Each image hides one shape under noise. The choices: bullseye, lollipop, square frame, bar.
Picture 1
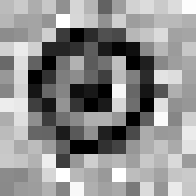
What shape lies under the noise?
bullseye
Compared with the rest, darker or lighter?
darker
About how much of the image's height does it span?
two thirds
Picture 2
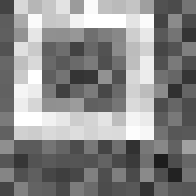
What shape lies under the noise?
square frame
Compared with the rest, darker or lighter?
lighter
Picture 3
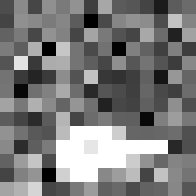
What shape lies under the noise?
lollipop
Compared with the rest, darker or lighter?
lighter
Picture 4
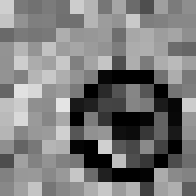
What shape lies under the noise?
bullseye
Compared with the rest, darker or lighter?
darker
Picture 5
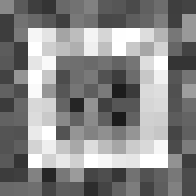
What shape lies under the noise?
square frame
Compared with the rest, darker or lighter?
lighter
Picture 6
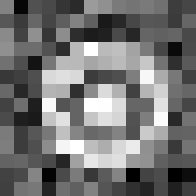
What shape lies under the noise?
bullseye
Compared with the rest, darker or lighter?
lighter
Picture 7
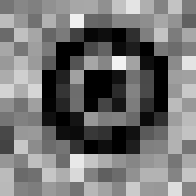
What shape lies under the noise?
bullseye
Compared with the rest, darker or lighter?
darker
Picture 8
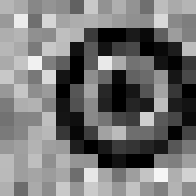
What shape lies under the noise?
bullseye
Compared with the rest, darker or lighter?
darker
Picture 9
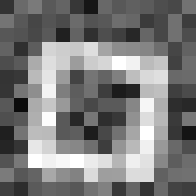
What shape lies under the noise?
square frame
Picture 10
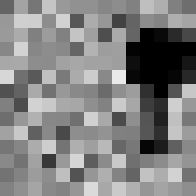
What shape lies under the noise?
lollipop
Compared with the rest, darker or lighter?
darker
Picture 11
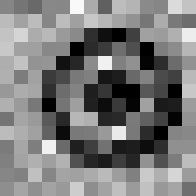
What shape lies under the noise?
bullseye
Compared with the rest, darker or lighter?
darker
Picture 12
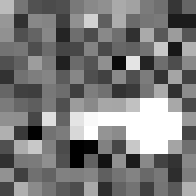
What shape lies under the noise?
lollipop
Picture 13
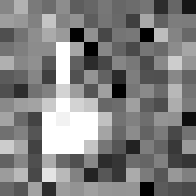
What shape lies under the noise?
lollipop
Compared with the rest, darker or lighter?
lighter
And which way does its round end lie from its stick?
down
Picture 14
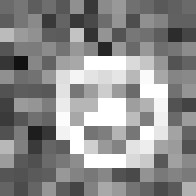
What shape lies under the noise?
bullseye
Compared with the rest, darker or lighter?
lighter
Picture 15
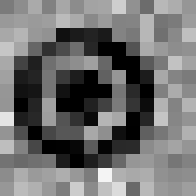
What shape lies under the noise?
bullseye
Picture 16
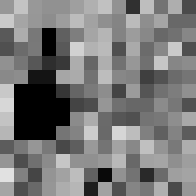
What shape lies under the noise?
lollipop
